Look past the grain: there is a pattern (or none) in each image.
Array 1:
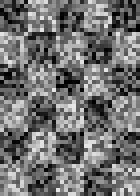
a checkerboard
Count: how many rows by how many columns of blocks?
6 by 5
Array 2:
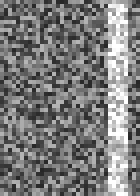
one band of columns
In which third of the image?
right
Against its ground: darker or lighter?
lighter
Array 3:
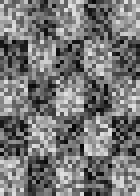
a checkerboard
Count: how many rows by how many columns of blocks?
5 by 5
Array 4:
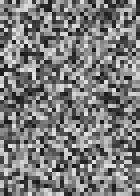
only noise
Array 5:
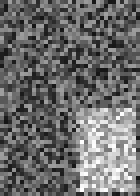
one block
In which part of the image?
bottom right
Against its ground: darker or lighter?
lighter
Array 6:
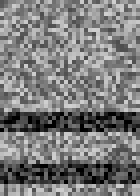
bands of rows
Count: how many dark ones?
2
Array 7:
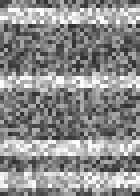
bands of rows
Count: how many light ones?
4
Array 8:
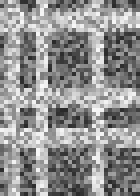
bands of rows crossing bands of columns
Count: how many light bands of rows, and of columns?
3 and 3
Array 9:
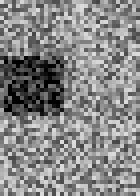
one block
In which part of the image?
middle left
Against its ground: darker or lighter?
darker
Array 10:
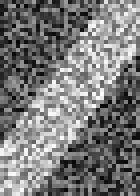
a diagonal band
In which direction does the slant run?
bottom left to top right
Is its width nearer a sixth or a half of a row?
a half
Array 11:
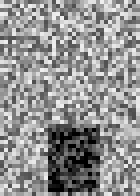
one block
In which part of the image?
bottom middle
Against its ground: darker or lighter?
darker
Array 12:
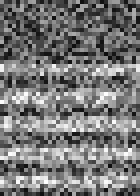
bands of rows
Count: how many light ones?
5
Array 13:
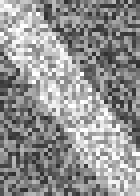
a diagonal band
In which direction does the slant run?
top left to bottom right
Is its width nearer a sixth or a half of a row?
a half
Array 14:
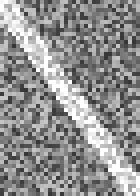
a diagonal band
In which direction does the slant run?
top left to bottom right
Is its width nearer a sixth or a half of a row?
a sixth
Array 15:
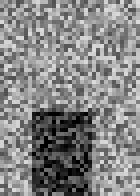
one block
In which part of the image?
bottom middle
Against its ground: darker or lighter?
darker
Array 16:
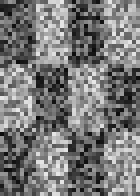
a checkerboard
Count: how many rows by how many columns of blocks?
3 by 4
